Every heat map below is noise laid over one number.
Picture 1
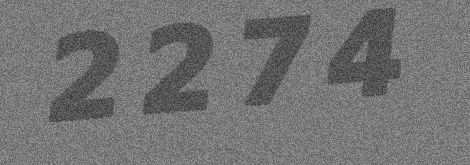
2274
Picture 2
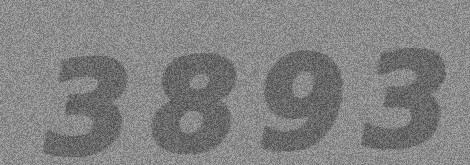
3893
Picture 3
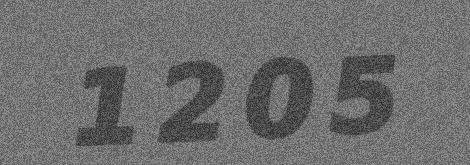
1205
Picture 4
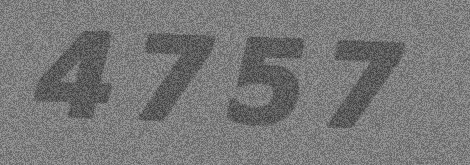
4757
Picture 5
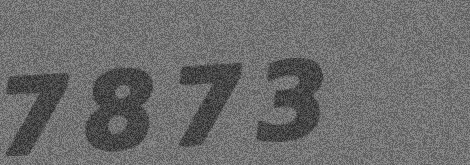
7873
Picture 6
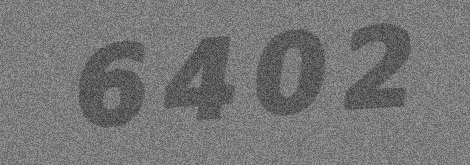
6402
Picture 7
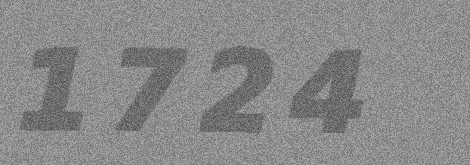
1724
